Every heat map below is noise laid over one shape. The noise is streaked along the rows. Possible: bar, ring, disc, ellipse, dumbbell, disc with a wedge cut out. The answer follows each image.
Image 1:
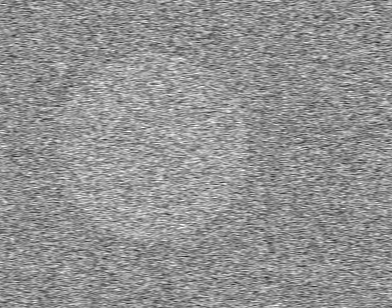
disc
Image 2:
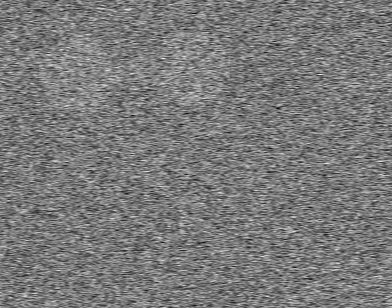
dumbbell
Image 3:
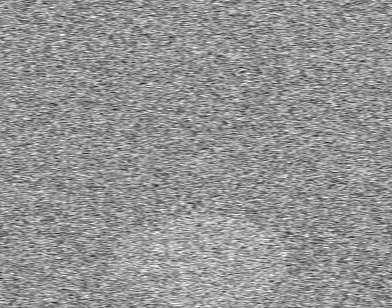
ellipse
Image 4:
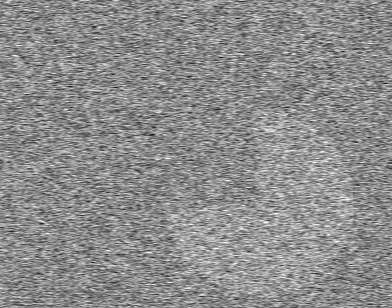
disc with a wedge cut out
